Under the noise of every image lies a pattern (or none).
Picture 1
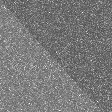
a sharp edge
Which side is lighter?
bottom left
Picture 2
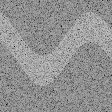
a wavy band
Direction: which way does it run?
left to right
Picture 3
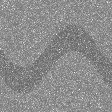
a wavy band
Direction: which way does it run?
left to right
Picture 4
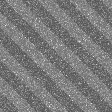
diagonal stripes
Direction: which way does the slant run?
top left to bottom right
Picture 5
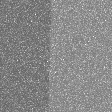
a sharp edge
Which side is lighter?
right
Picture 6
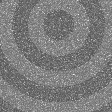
rings round one point
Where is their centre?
top middle
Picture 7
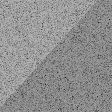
a sharp edge
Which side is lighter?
top left
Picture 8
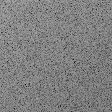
a smooth slope
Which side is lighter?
top left
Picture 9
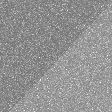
a sharp edge
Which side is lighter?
bottom right
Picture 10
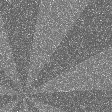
spokes from one point
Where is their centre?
bottom left
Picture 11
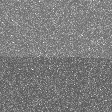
a sharp edge
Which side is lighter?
top
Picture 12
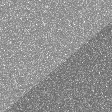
a sharp edge
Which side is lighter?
top left
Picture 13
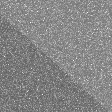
a sharp edge
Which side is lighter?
top right
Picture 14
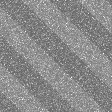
diagonal stripes
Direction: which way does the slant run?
top left to bottom right
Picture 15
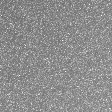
a smooth slope
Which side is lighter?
bottom right
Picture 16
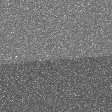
a sharp edge
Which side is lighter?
top
